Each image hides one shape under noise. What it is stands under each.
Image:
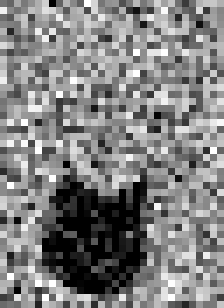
cat's head
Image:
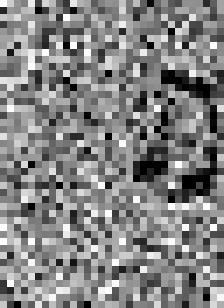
pair of musical notes
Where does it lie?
middle right
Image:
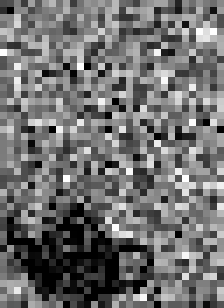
teapot
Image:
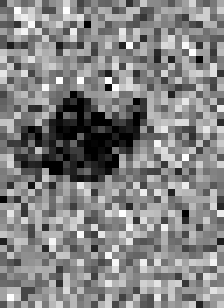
teapot
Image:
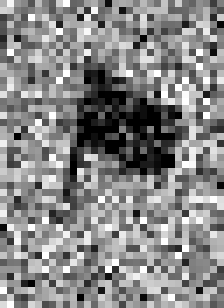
flag
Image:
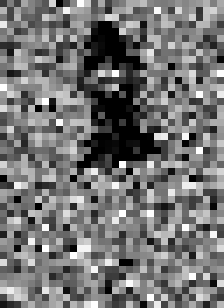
chess bishop
